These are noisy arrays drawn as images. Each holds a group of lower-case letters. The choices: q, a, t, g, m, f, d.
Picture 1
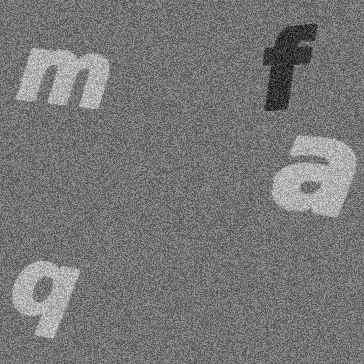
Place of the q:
bottom left
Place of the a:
middle right
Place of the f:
top right
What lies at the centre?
nothing
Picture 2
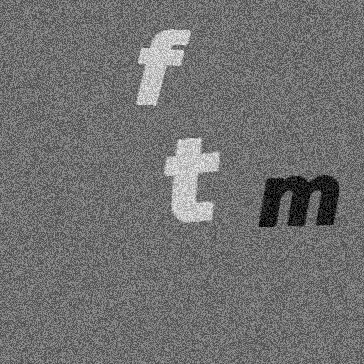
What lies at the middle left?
nothing
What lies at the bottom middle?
nothing
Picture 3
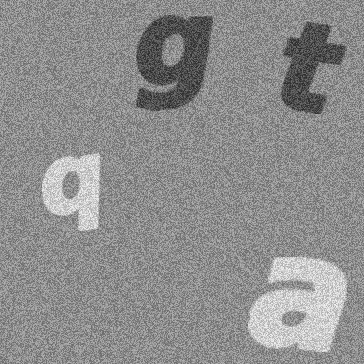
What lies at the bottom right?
a
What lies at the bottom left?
nothing
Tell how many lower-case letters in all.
4
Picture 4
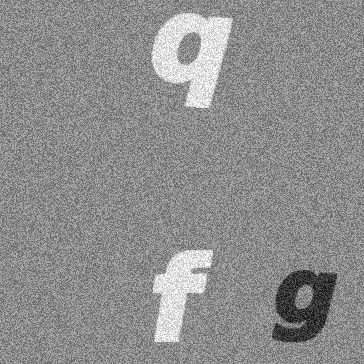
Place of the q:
top middle
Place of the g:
bottom right
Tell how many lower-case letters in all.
3
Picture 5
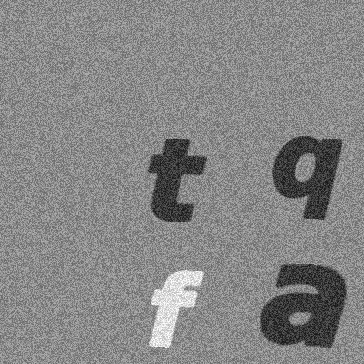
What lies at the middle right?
q
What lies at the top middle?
nothing
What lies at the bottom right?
a
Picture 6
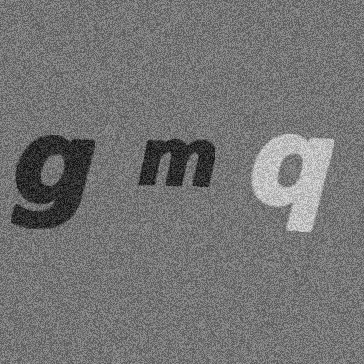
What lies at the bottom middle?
nothing
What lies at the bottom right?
nothing
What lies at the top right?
nothing
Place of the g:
middle left
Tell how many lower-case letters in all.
3
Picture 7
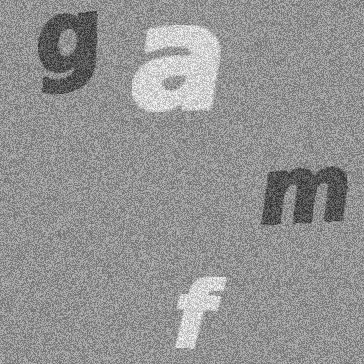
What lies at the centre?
nothing
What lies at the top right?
nothing
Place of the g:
top left
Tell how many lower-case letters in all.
4
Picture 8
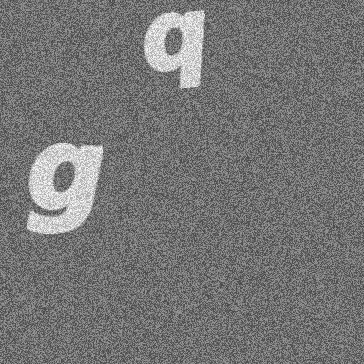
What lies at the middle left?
g
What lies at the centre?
nothing
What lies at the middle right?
nothing
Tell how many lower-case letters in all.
2
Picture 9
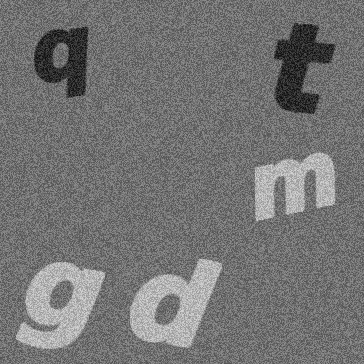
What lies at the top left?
q
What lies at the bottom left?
g
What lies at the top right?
t
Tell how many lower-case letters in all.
5
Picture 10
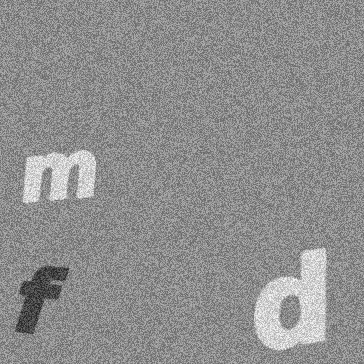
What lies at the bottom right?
d
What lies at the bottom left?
f
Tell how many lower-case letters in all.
3
